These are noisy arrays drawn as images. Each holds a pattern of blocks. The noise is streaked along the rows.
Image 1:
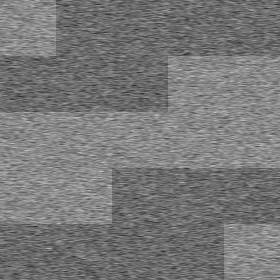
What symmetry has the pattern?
the same after a half turn
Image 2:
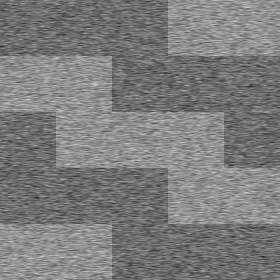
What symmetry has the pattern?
the same after a half turn
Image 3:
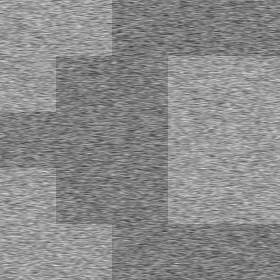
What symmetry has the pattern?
top and bottom mirror each other
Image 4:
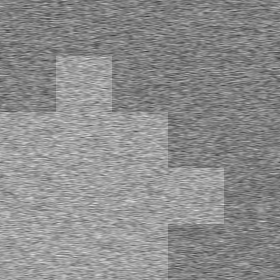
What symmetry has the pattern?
mirrored about the diagonal from the bottom left
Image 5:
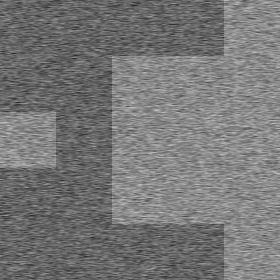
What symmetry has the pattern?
top and bottom mirror each other
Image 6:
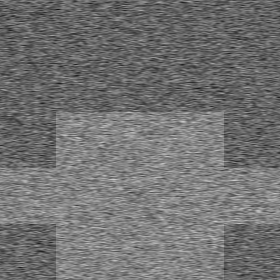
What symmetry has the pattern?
left and right mirror each other
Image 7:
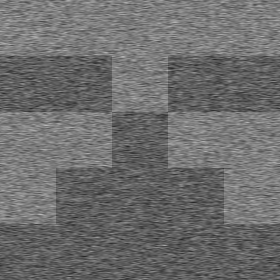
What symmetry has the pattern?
left and right mirror each other
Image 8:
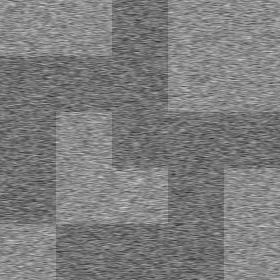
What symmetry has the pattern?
mirrored about the diagonal from the bottom left
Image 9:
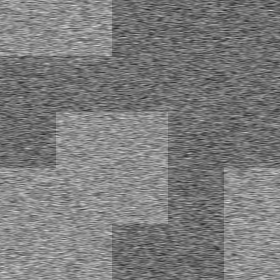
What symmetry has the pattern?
mirrored about the diagonal from the bottom left
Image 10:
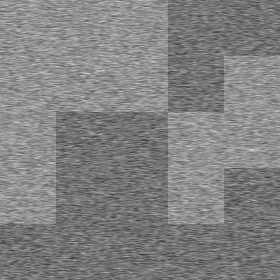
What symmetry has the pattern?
no symmetry
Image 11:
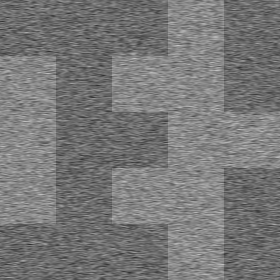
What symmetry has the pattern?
top and bottom mirror each other
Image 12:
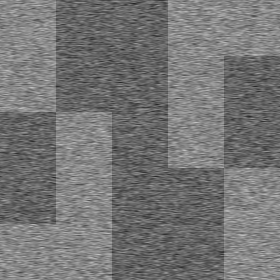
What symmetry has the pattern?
the same after a half turn
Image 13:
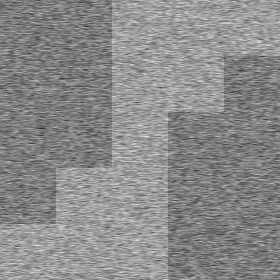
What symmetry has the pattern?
the same after a half turn
